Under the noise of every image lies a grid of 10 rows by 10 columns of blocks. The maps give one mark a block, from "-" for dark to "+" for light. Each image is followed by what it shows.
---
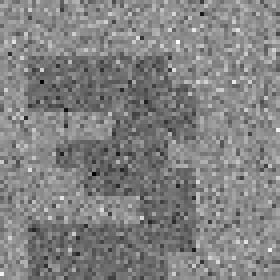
+ + + + + + + + + +
+ + + + + + + + + +
+ - - - - - + + + +
+ - - - - - - + + +
+ + + + - - - + + +
+ + - - - - + + + +
+ + + - - - - + + +
+ + + + + - - + + +
+ - - - - - - + + +
+ - - - - - + + + +
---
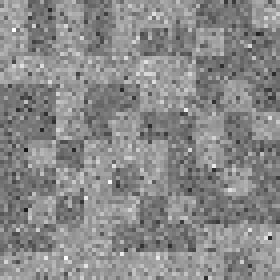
+ - + - + + + - - +
+ - + - + - - + - -
+ + + + + + + - - -
- - + - - + + - + -
- - + - + - - + - +
- + - + + + - + - -
- - + + - + - - + -
- + - + + - + - - -
- - + + - - - + + +
+ + + + + + + + - +
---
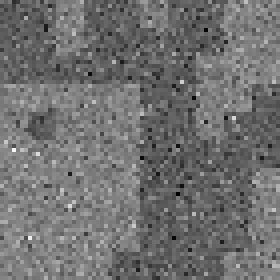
- - + - - + - - + +
- - + - - - - - + +
- - - - - - - + + +
+ + + + + - - + + -
+ - + + + - - + - -
+ + + + + - - - - -
+ + + + + - - - - +
+ + + + + - - - - +
+ + + + + - - - - +
+ + + + - - - - + +
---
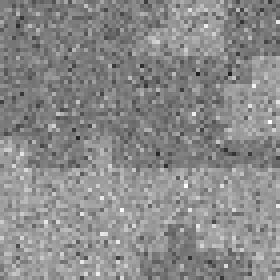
- - - - - - + + - -
- - - - - + + + - -
- - - - - - - - - +
- - - - - - - - + +
- - - - - - - - + +
+ - - + - - - - - -
+ + + + + + + + + +
+ + + + + + + + + +
+ + + + + + - + + +
+ + + + + - - - - +
